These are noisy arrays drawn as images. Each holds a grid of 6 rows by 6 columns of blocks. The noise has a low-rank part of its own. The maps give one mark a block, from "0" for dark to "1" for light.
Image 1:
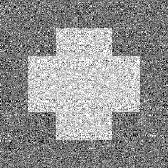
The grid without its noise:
0 0 0 0 0 0
0 0 1 1 0 0
0 1 1 1 1 0
0 1 1 1 1 0
0 0 1 1 0 0
0 0 0 0 0 0
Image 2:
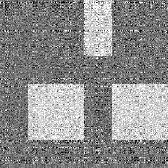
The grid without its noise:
0 0 0 1 0 0
0 0 0 1 0 0
0 0 0 0 0 0
0 1 1 0 1 1
0 1 1 0 1 1
0 0 0 0 0 0
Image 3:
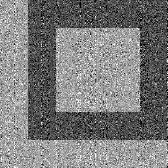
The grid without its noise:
1 0 0 0 0 0
1 0 1 1 1 0
1 0 1 1 1 0
1 0 1 1 1 0
1 0 0 0 0 0
1 1 1 1 1 1
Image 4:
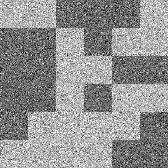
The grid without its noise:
1 1 0 0 0 1
0 0 1 0 1 1
0 0 1 1 0 0
0 0 1 0 1 1
0 1 1 1 1 0
1 1 1 1 0 0
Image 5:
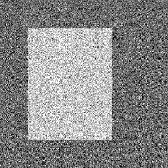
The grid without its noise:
0 0 0 0 0 0
0 1 1 1 0 0
0 1 1 1 0 0
0 1 1 1 0 0
0 1 1 1 0 0
0 0 0 0 0 0
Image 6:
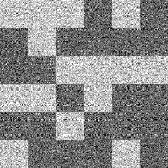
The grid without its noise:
1 1 1 0 1 0
0 1 0 0 0 0
0 0 1 1 1 1
1 1 0 1 0 0
0 0 1 0 0 0
1 0 0 0 1 0
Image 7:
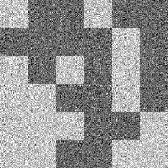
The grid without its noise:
1 0 0 1 0 0
0 0 0 0 1 0
1 0 1 0 1 0
1 1 0 0 1 0
1 1 1 0 0 1
1 1 0 0 1 1
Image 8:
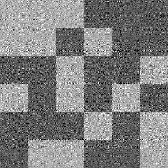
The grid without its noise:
1 1 1 0 0 0
1 1 0 1 0 0
0 0 1 0 0 1
1 0 1 0 1 0
0 0 0 1 0 1
0 1 1 0 0 1
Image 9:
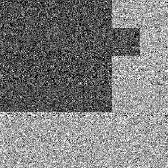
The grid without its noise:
0 0 0 0 1 1
0 0 0 0 0 1
0 0 0 0 1 1
0 0 0 0 1 1
1 1 1 1 1 1
1 1 1 1 1 1
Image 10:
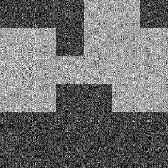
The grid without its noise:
0 0 0 1 1 0
1 1 0 1 1 1
1 1 1 1 1 1
1 1 0 0 1 1
0 0 0 0 0 0
0 0 0 0 0 0
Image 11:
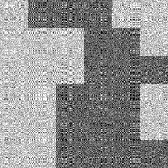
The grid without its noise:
1 0 0 0 1 1
1 1 1 0 0 1
1 1 1 0 0 0
1 1 0 0 0 1
1 1 0 0 0 1
1 1 0 0 0 0
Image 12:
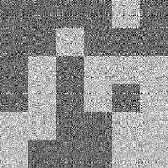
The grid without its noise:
0 0 0 0 1 0
0 0 1 0 0 0
0 1 0 1 1 1
0 1 0 1 0 1
1 1 0 0 1 1
1 0 0 0 1 1
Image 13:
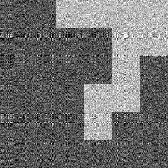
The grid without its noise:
0 0 1 1 1 1
0 0 0 0 1 1
0 0 0 0 1 0
0 0 0 1 1 0
0 0 0 1 0 0
0 0 0 0 0 0
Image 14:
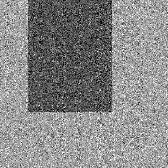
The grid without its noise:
1 0 0 0 1 1
1 0 0 0 1 1
1 0 0 0 1 1
1 0 0 0 1 1
1 1 1 1 1 1
1 1 1 1 1 1
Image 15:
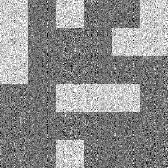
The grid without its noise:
1 0 1 0 0 1
1 0 0 0 1 1
1 0 0 0 0 0
0 0 1 1 1 0
0 0 0 0 0 0
0 0 1 0 0 0
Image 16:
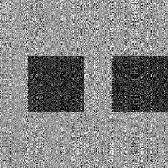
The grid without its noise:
1 1 1 1 1 1
1 1 1 1 1 1
1 0 0 1 0 0
1 0 0 1 0 0
1 1 1 1 1 1
1 1 1 1 1 1
